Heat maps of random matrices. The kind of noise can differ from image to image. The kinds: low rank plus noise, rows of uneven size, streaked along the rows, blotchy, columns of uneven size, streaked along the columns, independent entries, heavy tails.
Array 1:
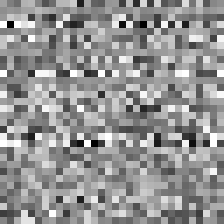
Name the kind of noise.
rows of uneven size
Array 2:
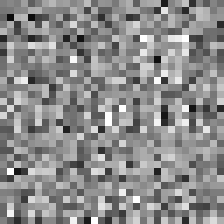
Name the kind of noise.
low rank plus noise
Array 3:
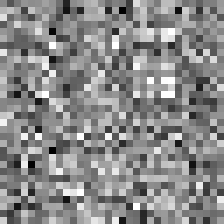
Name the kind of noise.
low rank plus noise
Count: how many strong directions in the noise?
three or four
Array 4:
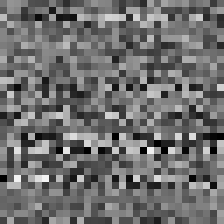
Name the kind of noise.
rows of uneven size
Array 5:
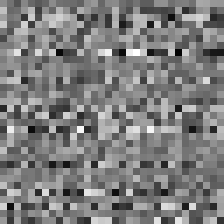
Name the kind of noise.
rows of uneven size
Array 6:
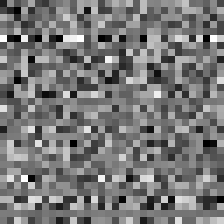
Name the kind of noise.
rows of uneven size
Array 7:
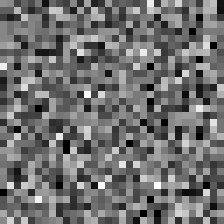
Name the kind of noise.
independent entries
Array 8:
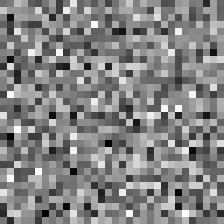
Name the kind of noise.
low rank plus noise
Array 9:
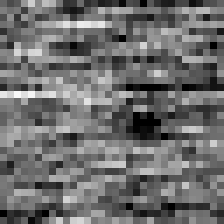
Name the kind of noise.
streaked along the rows
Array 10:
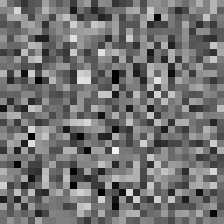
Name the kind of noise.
low rank plus noise
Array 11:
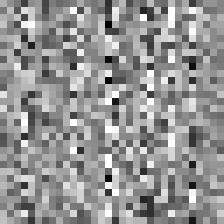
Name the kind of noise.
columns of uneven size
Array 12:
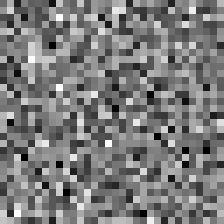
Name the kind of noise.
independent entries
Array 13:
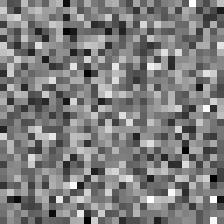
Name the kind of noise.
independent entries
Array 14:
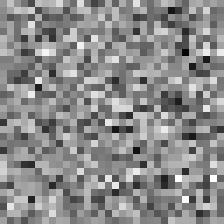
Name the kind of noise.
low rank plus noise
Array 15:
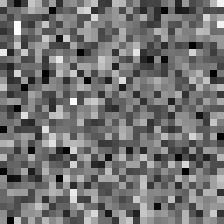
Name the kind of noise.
independent entries
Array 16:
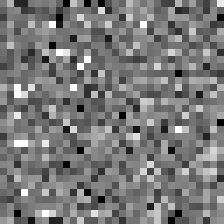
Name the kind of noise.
heavy tails
